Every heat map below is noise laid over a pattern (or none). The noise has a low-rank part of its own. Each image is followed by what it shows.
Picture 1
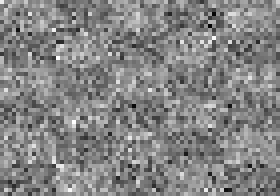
a checkerboard
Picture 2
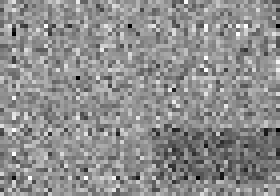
one block
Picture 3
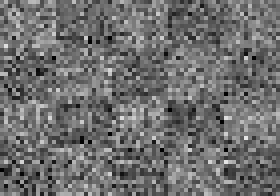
a checkerboard
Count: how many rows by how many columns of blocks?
4 by 5
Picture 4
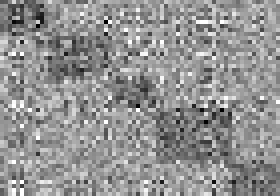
blocks along the diagonal
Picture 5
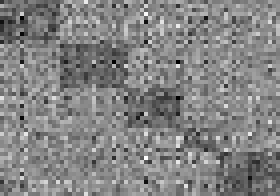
blocks along the diagonal
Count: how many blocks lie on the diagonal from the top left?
5
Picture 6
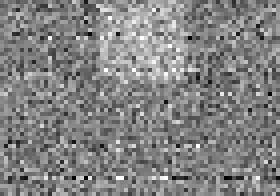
one block
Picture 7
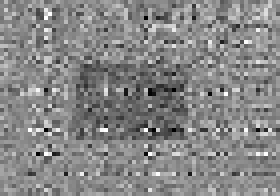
one block
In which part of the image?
centre
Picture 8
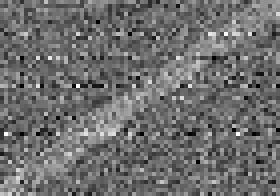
a diagonal band
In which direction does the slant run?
bottom left to top right
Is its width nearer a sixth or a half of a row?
a sixth
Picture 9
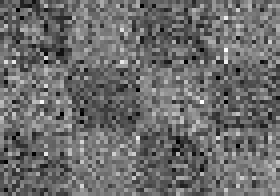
a checkerboard
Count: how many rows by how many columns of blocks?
3 by 4
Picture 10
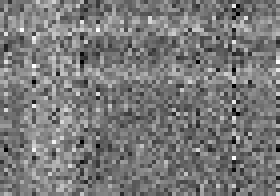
bands of rows crossing bands of columns
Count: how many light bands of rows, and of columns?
2 and 1
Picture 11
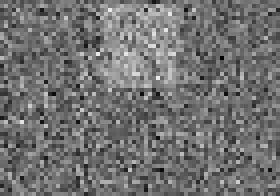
one block
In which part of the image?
top middle
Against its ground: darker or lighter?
lighter
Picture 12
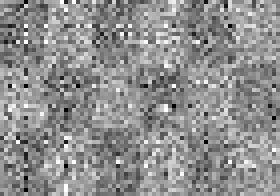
a checkerboard
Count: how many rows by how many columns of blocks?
3 by 6
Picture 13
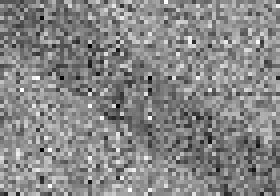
a diagonal band
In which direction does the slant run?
top left to bottom right
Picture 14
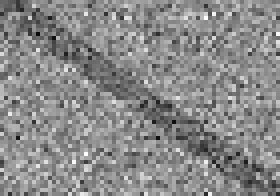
a diagonal band
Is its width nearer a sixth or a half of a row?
a sixth
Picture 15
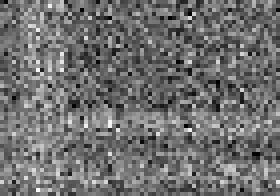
bands of rows crossing bands of columns
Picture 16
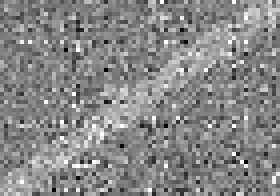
a diagonal band
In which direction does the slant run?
bottom left to top right
